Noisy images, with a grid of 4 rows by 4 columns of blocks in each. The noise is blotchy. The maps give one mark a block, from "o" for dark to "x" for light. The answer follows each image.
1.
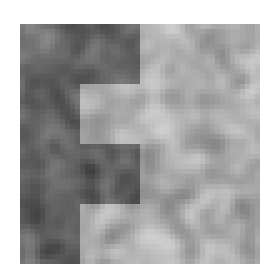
o o x x
o x x x
o o x x
o x x x
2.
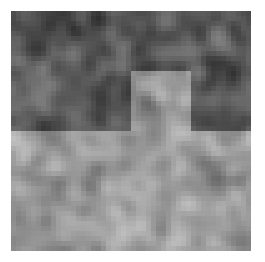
o o o o
o o x o
x x x x
x x x x
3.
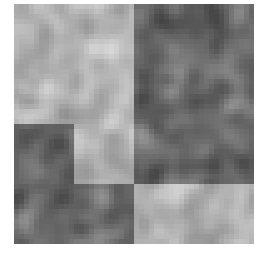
x x o o
x x o o
o x o o
o o x x
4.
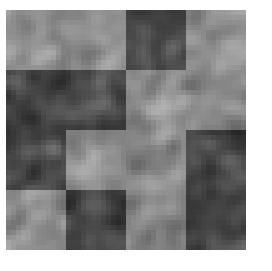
x x o x
o o x x
o x x o
x o x o
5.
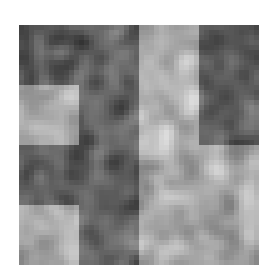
o o x o
x o x o
o o x x
x o x x
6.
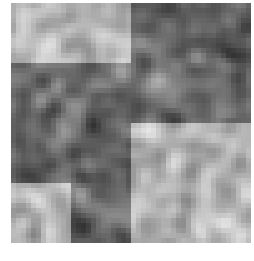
x x o o
o o o o
o o x x
x o x x
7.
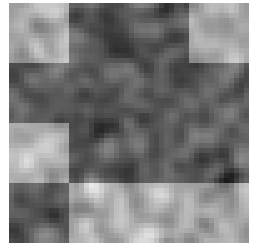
x o o x
o o o o
x o o o
o x x x
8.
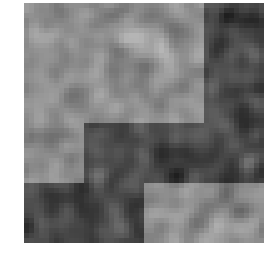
x x x o
x x x o
x o o o
o o x x
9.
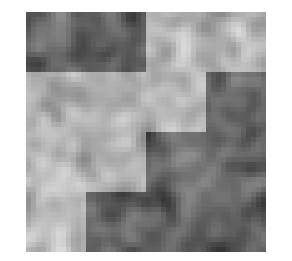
o o x x
x x x o
x x o o
x o o o
